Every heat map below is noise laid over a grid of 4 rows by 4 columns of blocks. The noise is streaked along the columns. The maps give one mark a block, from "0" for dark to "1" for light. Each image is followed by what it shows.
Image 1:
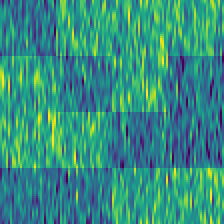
0 1 1 1
1 0 1 0
1 1 0 0
0 0 1 1
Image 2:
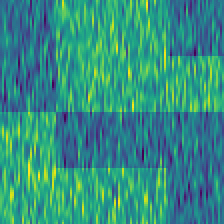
0 1 1 0
0 1 1 1
1 0 0 0
1 1 1 0
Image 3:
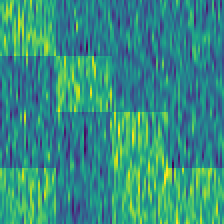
1 0 0 0
0 1 0 0
0 0 1 0
1 0 1 1
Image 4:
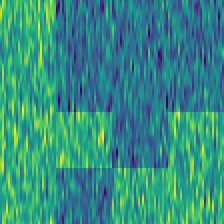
1 0 0 0
1 0 0 0
1 1 0 1
1 0 1 1
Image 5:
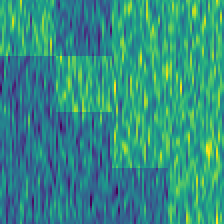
1 0 1 1
0 1 1 1
0 0 1 1
0 0 0 1
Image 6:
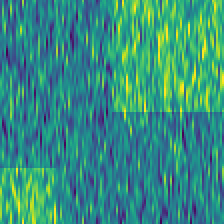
0 0 1 1
0 0 1 1
0 0 0 0
1 0 0 0
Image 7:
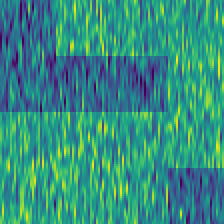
0 1 1 1
0 0 0 1
1 1 1 1
1 1 1 0
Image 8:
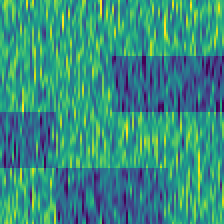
1 1 1 1
1 1 0 0
0 1 1 1
1 0 0 1
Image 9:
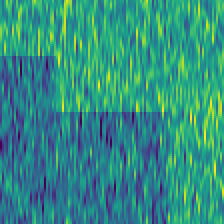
1 1 1 1
0 1 1 1
0 0 0 1
0 0 0 1
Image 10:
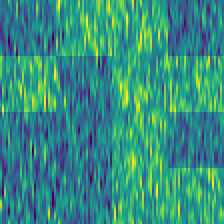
0 1 1 0
1 0 1 1
0 0 1 0
0 0 1 1
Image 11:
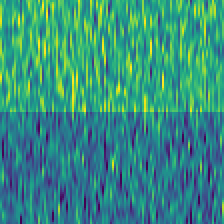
1 1 1 1
1 1 1 1
0 0 0 0
0 0 0 0
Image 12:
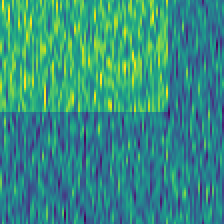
1 1 1 0
1 1 1 0
0 0 0 0
0 0 0 0
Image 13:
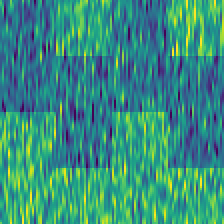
0 1 0 1
0 0 0 0
1 0 1 0
1 1 1 1
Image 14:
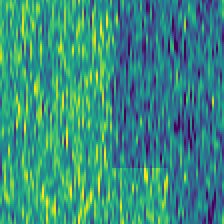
1 1 0 0
1 1 0 0
1 1 0 0
1 1 1 0
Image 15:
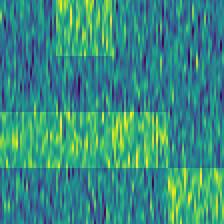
0 1 0 0
0 0 0 0
1 1 1 0
0 0 0 1
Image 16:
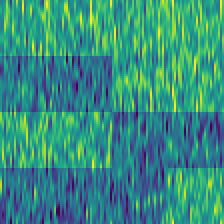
1 1 1 1
0 0 1 1
1 1 0 0
0 0 0 1
